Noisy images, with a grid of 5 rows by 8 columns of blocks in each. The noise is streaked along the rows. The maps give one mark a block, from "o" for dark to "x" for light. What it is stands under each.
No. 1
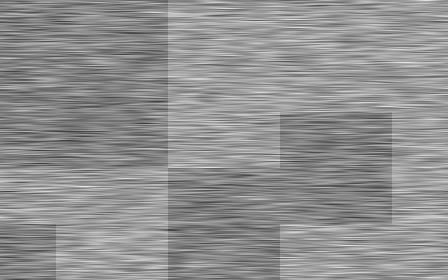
o o o x x x x x
o o o x x x x x
o o o x x o o x
x x x o o o o x
o x x o o x x x
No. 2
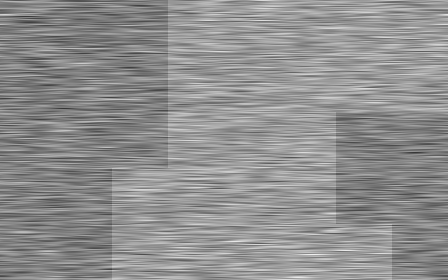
o o o x x x x x
o o o x x x x x
o o o x x x o o
o o x x x x o o
o o x x x x x o
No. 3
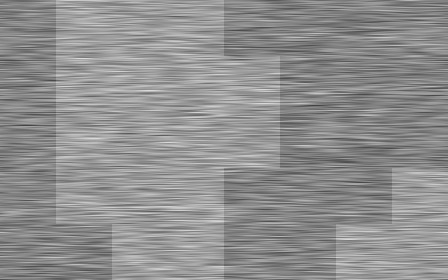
o x x x o o o o
o x x x x o o o
o x x x x o o o
o x x x o o o x
o o x x o o x x
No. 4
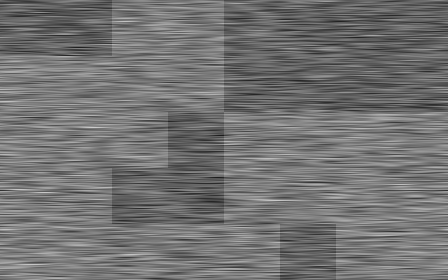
o o x x o o o o
x x x x o o o o
x x x o x x x x
x x o o x x x x
x x x x x o x x
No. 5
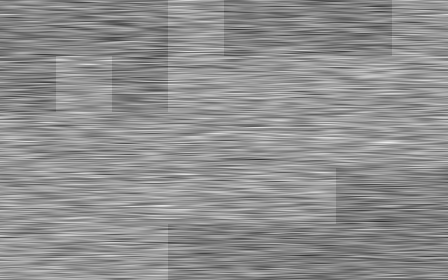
o o o x o o o x
o x o x x x x x
x x x x x x x x
x x x x x x o o
x x x o o o o o
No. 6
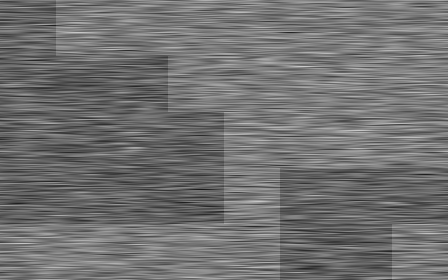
o x x x x x x x
o o o x x x x x
o o o o x x x x
o o o o x o o o
x x x x x o o x
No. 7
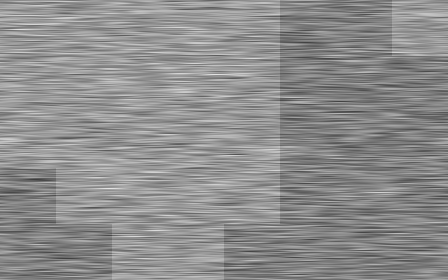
x x x x x o o x
x x x x x o o o
x x x x x o o o
o x x x x o o o
o o x x o o o o
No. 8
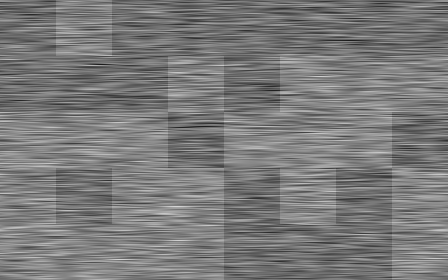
o x o o o o o o
o o o x o x x x
x x x o x x x o
x o x x o x o x
x x x x o o o x
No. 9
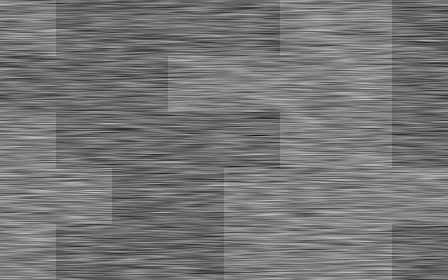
x o o o o x x o
o o o x x x x o
x o o o o x x o
x x o o x x x x
x o o o x x x o
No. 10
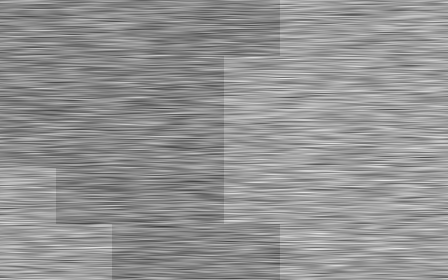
o o o o o x x x
o o o o x x x x
o o o o x x x x
x o o o x x x x
x x o o o x x x
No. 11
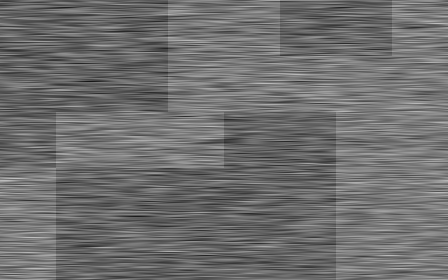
o o o x x o o x
o o o x x x x x
o x x x o o x x
x o o o o o x x
x o o o o o x x
